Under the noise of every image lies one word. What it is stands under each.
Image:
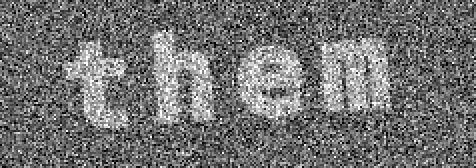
them
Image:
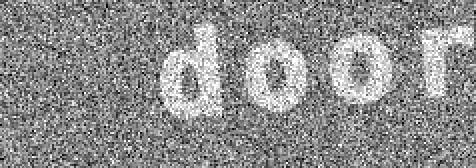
door
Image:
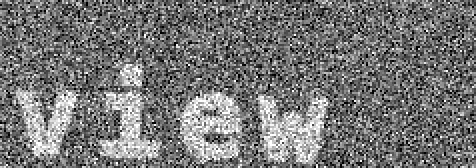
view
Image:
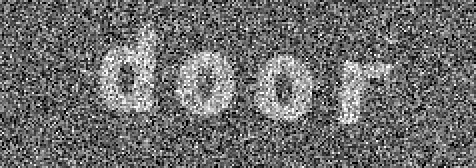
door
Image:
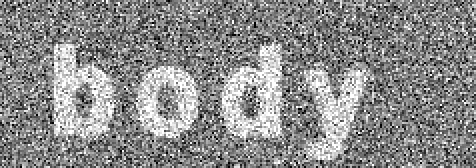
body
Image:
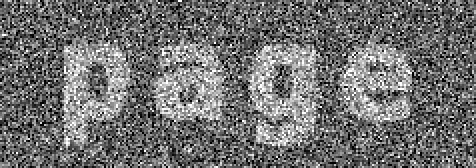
page
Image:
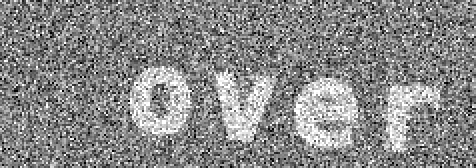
over
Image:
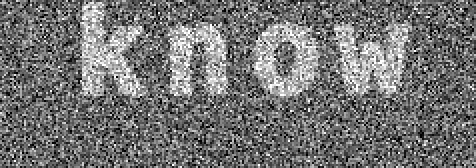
know
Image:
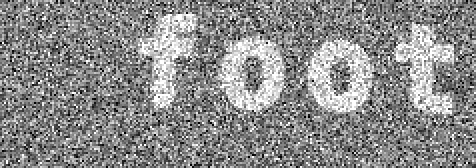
foot
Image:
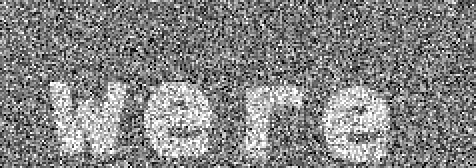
were
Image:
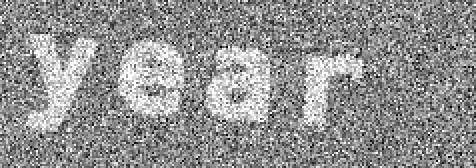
year
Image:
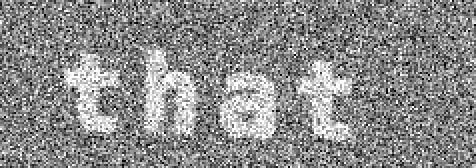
that
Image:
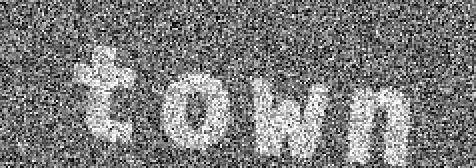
town
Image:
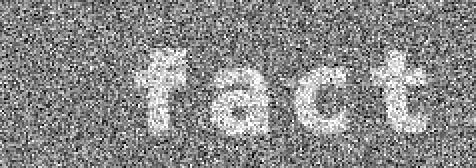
fact
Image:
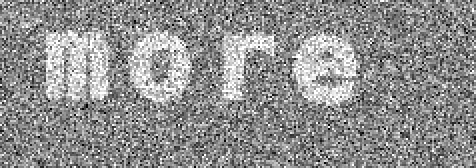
more
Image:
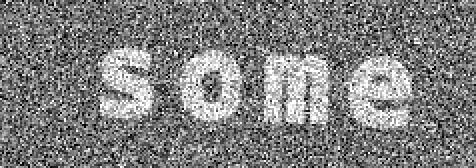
some
